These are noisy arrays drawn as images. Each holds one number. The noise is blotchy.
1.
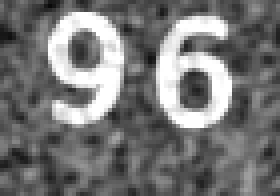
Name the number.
96
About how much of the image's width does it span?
two thirds
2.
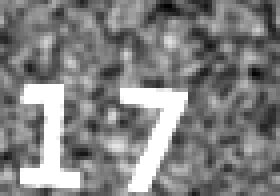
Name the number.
17
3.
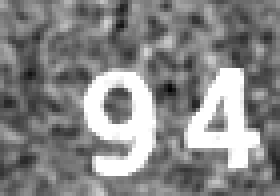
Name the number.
94
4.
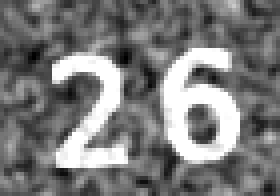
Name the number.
26
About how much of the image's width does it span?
two thirds
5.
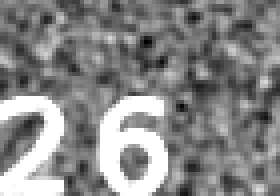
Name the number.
26
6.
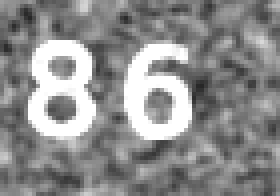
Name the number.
86
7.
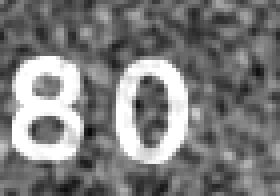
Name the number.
80
